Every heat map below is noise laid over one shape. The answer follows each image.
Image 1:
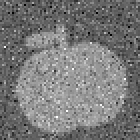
light apple
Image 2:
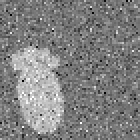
light footprint
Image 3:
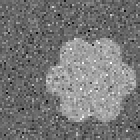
light flower
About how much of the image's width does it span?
two thirds
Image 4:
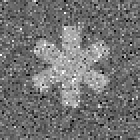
light asterisk
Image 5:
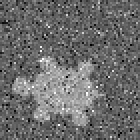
light turtle
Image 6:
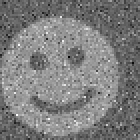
light smiling face
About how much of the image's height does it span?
nearly all
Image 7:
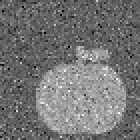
light apple
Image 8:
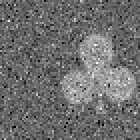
light club
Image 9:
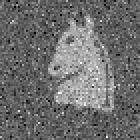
light chess knight
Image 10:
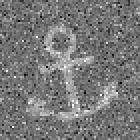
light anchor
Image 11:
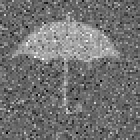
light umbrella
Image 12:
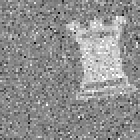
light chess rook
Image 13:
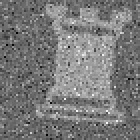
light chess rook
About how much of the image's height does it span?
nearly all
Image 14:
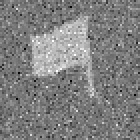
light flag
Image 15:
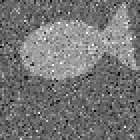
light fish
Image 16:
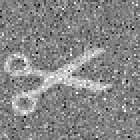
light pair of scissors
